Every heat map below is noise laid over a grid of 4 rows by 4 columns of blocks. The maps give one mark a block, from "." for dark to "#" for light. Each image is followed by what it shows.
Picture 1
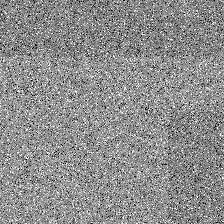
. . . .
# # # #
# # # .
# # # .
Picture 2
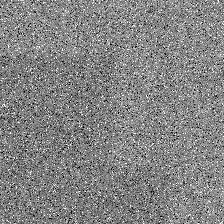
# # # #
. . # #
. . # #
. . . #
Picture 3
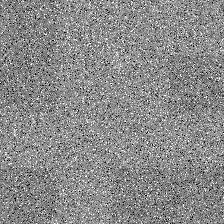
. # # #
. # # .
# # # #
. # . .
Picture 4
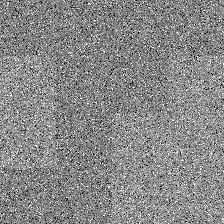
. . . .
# . . #
# . # #
. . # #
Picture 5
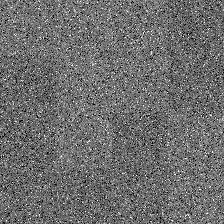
# # # .
. # # .
. # . #
. . . #
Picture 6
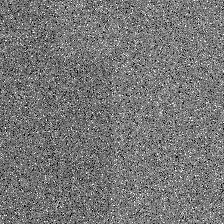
. # # #
. . # #
. . # #
. . # #
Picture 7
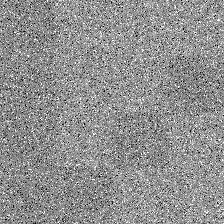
. # # #
. # # .
. # . #
. . # #
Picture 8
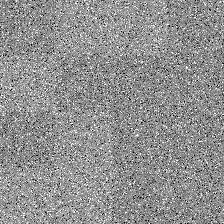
. # # .
# . . .
. # . .
# # . .
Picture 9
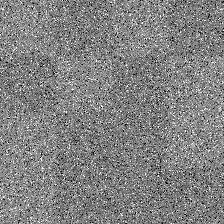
# . # .
. # . #
# . . #
# . . .
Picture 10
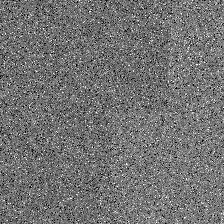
. . . #
. . . #
. . # #
. . # #
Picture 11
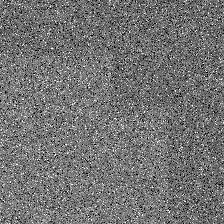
. . . .
# # . .
# # # .
# # # .
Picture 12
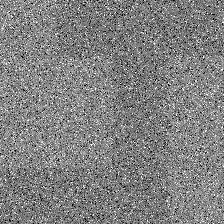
# . . .
# # . #
# # . #
. . . #
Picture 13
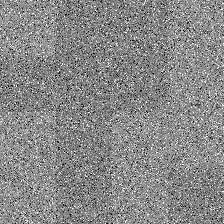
# . . #
. . . #
# . # #
# . # .
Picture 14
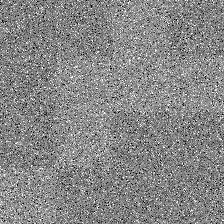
. . # .
. # # #
. # . .
# . . .
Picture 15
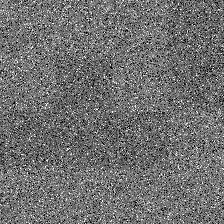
# # # .
# . # .
. . . #
# # # #
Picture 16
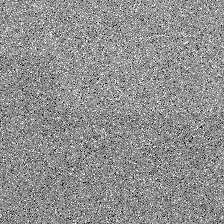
# # # #
. # # #
. . . .
. . . .
